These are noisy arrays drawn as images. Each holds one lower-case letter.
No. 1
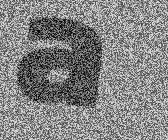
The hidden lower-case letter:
a
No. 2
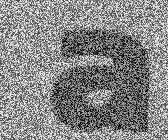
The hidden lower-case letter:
a
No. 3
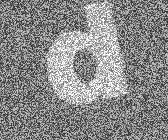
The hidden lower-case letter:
d
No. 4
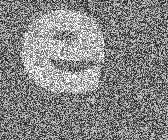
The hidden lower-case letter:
e
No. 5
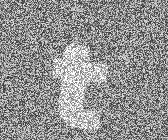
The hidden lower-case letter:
t
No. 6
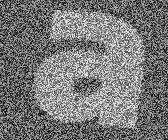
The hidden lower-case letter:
a
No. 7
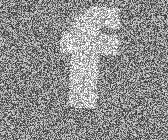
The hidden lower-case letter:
f
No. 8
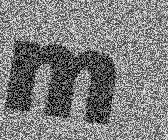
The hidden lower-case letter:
m
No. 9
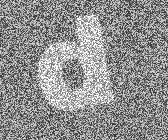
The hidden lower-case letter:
d
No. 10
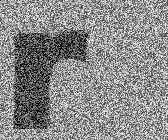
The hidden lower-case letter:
r
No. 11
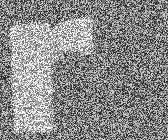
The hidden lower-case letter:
r
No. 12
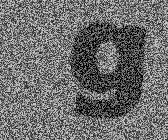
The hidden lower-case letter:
g
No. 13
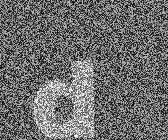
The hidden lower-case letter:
d
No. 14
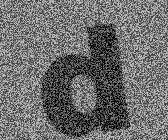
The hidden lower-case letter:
d
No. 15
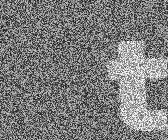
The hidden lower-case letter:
t
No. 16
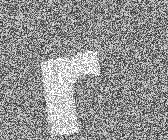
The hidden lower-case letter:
r
